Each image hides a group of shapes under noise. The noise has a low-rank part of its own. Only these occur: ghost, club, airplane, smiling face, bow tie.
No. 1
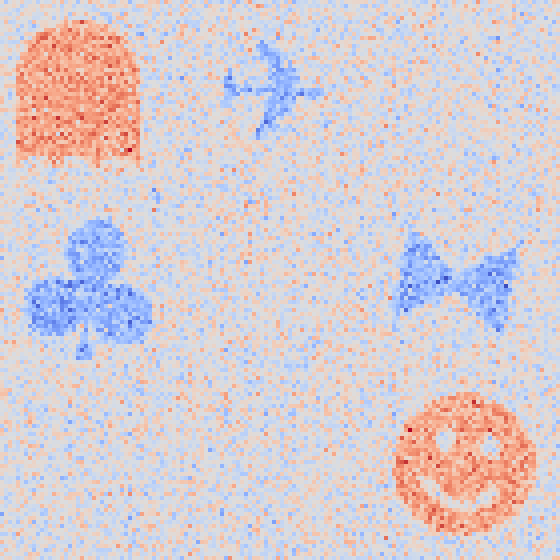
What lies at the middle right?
bow tie
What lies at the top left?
ghost
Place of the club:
middle left
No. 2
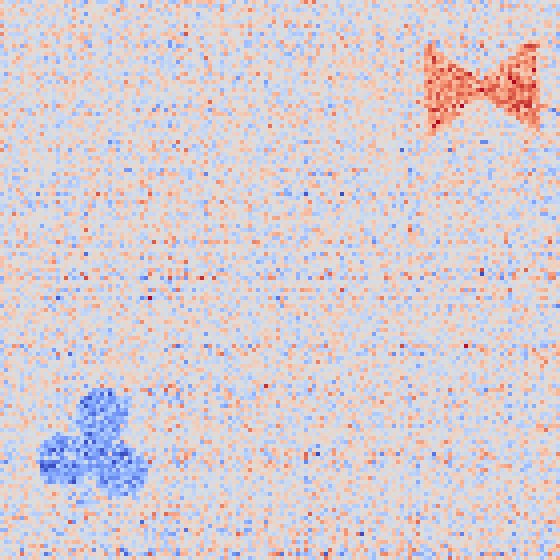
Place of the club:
bottom left
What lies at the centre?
nothing
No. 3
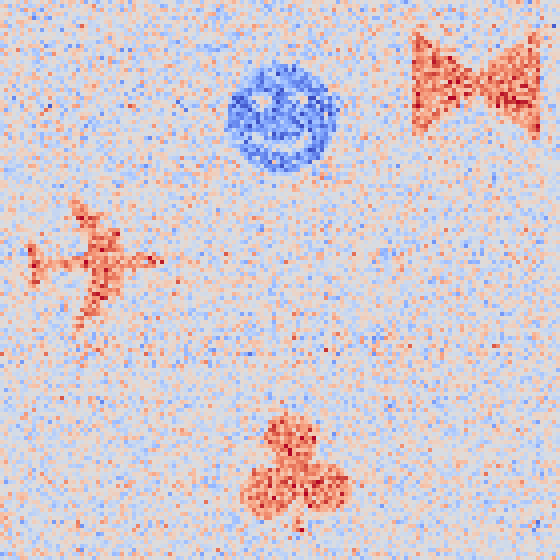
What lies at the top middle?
smiling face
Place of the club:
bottom middle
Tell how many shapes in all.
4
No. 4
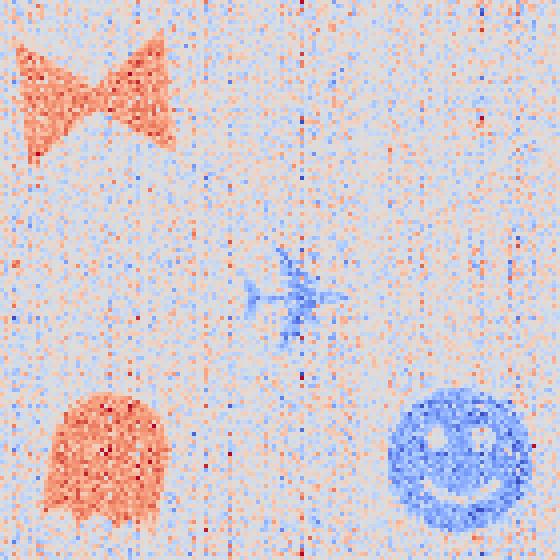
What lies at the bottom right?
smiling face
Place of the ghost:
bottom left
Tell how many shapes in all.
4
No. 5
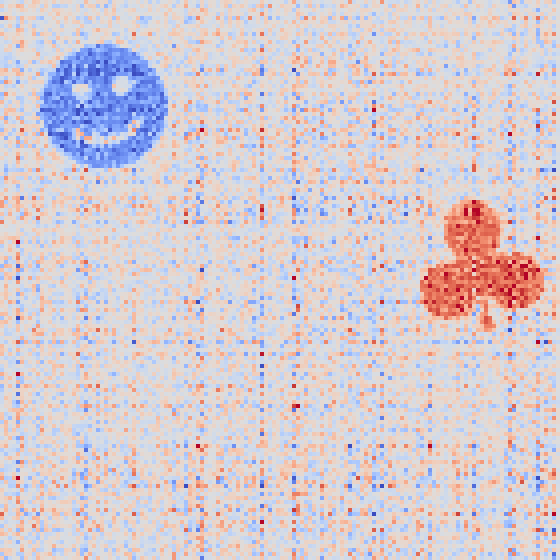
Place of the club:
middle right
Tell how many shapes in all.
2
